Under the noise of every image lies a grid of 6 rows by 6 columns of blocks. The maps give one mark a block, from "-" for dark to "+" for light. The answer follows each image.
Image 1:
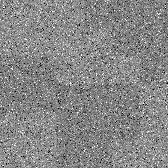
+++---
++++--
--+++-
-----+
++---+
++--++
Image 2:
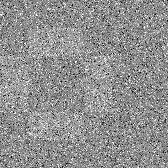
------
-++---
+--+--
+--+--
-++---
------
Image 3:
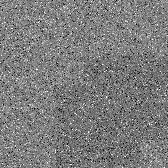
++++++
++++++
+++---
++----
++----
++---+
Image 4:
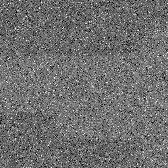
------
-----+
++++++
++++++
--++++
-----+
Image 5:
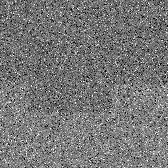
------
------
------
+---++
++++++
++++++
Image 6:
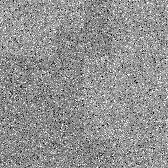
+++-++
++--++
---+++
---+++
---+++
----++
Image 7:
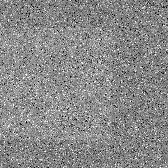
------
++++--
++++--
++++--
++++--
------
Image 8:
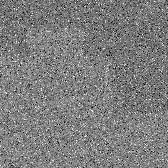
------
-++---
++++--
++++--
++++++
++++++
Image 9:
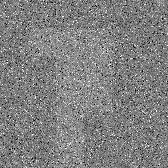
------
-+++--
--++--
--++--
--+---
--+---
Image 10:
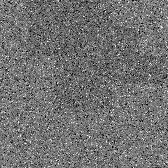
+---++
+----+
++----
++--++
++++++
++++++
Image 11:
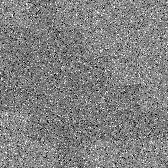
+-++++
---+++
----++
-----+
+-----
++-+++
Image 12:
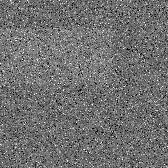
------
++++--
++++--
------
------
------
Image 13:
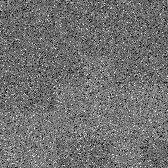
------
------
---+--
--++++
++++++
++--+-
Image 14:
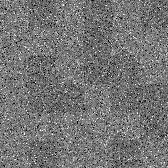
+-+-+-
+++-++
+-+--+
+--+--
+++++-
+-++-+
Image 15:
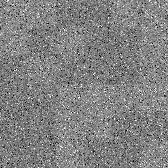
++--++
+-+--+
-+---+
--++++
--++--
--+--+
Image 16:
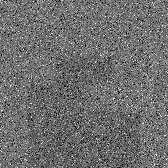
++++++
++++++
++--++
+--+++
+----+
+----+
